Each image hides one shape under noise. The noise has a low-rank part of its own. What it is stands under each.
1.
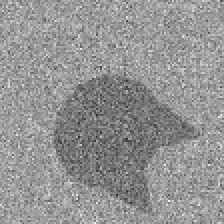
cat's head
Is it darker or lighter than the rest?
darker
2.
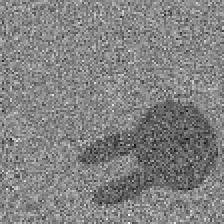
rabbit's head
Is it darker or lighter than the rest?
darker
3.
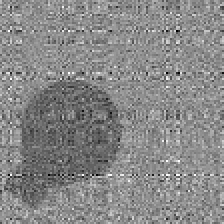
light bulb
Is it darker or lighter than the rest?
darker
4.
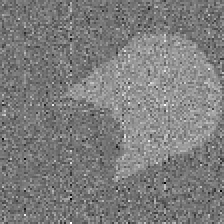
cat's head
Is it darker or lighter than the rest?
lighter
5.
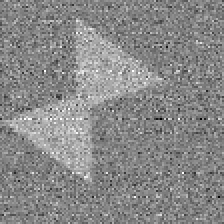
bow tie
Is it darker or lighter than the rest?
lighter
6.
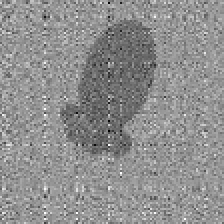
footprint
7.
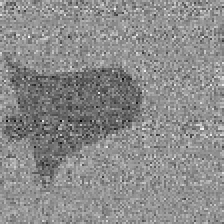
bell
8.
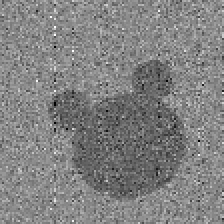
bear's head
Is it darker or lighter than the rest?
darker
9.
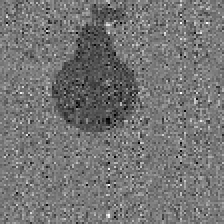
pear
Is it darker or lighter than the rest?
darker
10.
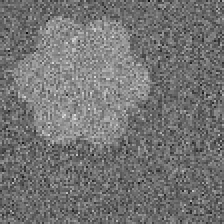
flower
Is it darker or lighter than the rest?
lighter
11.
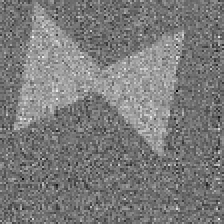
bow tie
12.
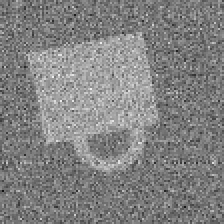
cup
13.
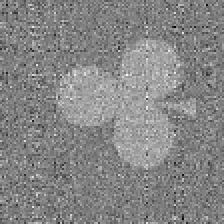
club
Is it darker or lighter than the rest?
lighter
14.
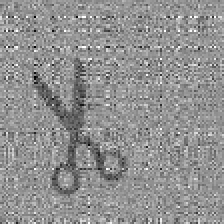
pair of scissors
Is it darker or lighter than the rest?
darker
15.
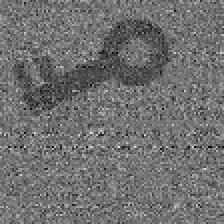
key
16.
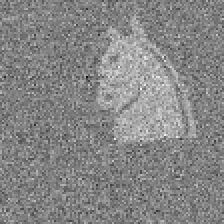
chess knight
